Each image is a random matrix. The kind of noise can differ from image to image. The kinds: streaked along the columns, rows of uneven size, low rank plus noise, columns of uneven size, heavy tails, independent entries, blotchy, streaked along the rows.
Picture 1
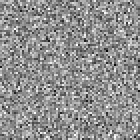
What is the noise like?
independent entries
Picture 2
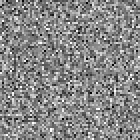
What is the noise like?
independent entries
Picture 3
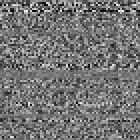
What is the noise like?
rows of uneven size
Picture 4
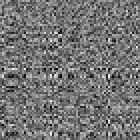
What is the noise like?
low rank plus noise
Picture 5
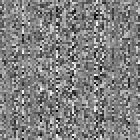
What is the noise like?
columns of uneven size
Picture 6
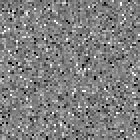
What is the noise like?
heavy tails
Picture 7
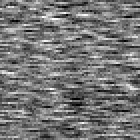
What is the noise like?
streaked along the rows
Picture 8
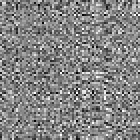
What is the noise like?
low rank plus noise
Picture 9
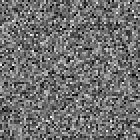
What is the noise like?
independent entries
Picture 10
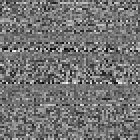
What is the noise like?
rows of uneven size
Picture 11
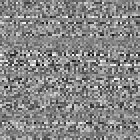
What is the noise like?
rows of uneven size
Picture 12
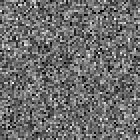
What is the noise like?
independent entries
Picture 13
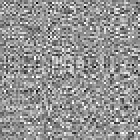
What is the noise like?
low rank plus noise
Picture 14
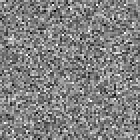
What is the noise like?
independent entries
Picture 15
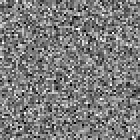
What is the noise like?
independent entries
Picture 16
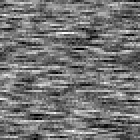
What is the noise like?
streaked along the rows
